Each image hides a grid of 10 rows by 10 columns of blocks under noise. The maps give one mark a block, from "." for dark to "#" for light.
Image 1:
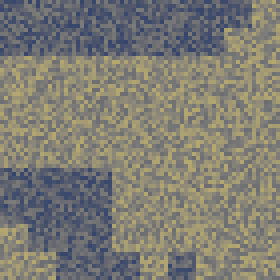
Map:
. . . . . . . . . #
. . . . . . . . # #
# # # # # # # # # #
# # # # # # # # # #
# # # # # # # # # #
# # # # # # # # # #
. . . . # # # # # #
. . . . # # # # # #
# . . . # # # # # #
# # . . . # . # # #
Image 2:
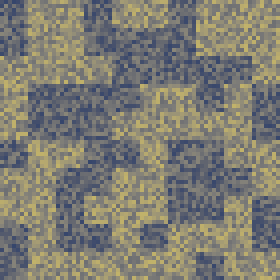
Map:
. # # . # # . # # #
. # # . . . . # # #
# # # # . . . . . #
# . . . . # # . # .
# . . . # # # # # .
. # # . . # . . # #
# # . . # # . . . #
# # . # # # . . # .
. # . . # . # # # .
. # # # # # # . # #
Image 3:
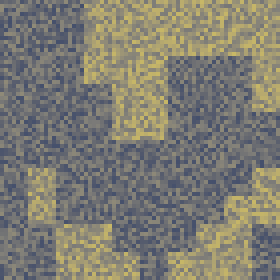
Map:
. . . # # # # # # #
. . . # # # # # # #
. . . # # # . . . #
. . . . # # . . . #
. . . . # # . . . .
. . . . . . . . . .
. # . . . . . . . #
. # . . . . . . # #
. . # # . . . # # .
. . # # # . # # # .
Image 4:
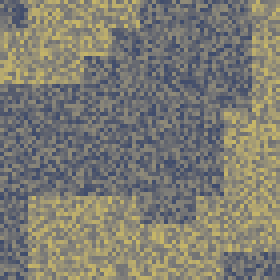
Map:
. # # # # . . . . #
# # # # . . . . . #
# # # . . . . . . #
. . . . . . . . . #
. . . . . . . . # #
. . . . . . . . # #
. . . . . . . . # #
. # # # # . . # # #
. # # # # # # # # #
. # # # # # # # . .
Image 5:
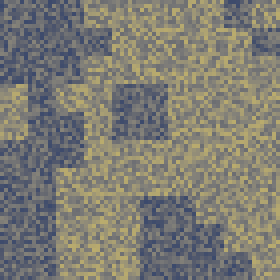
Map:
. . . # # # # # . #
. . . . # # # # # .
. . . # # # # # # #
# . # # . . # # # #
# . . # . . # # # #
. . . # # # # # # #
. . # # # # # # # #
. . # # # . . # # #
. . # # # . . . # #
. . # # # . . . . #
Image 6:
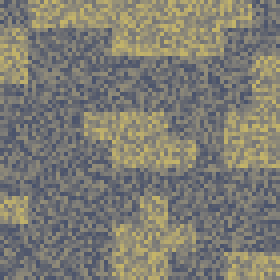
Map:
. # # # # # # # # .
# . . . # # # # . .
# . . . . . . . . #
. . . . . . . . . #
. . . # # # . . # #
. . . . # # # . # #
. . . . . . . . . .
# . . . . # . . . .
. . . . # # # . . .
. . . . # # . . # #
